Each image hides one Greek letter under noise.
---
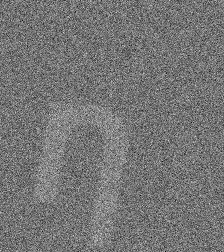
eta
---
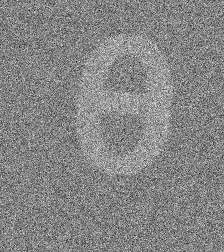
theta
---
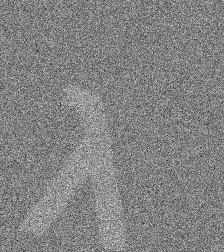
lambda
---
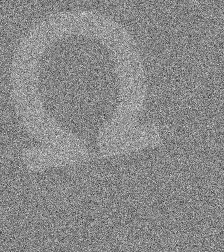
omega
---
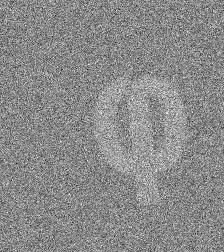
phi
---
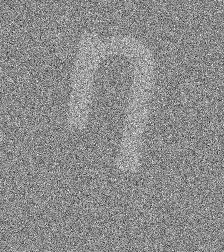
eta
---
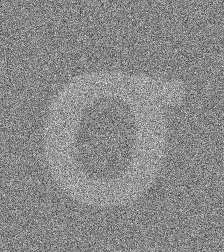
sigma
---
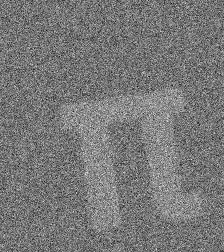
pi
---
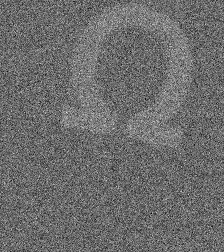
omega
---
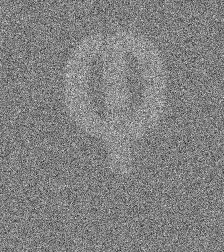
phi
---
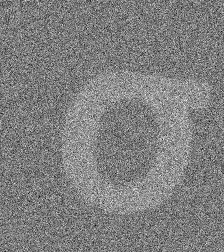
sigma
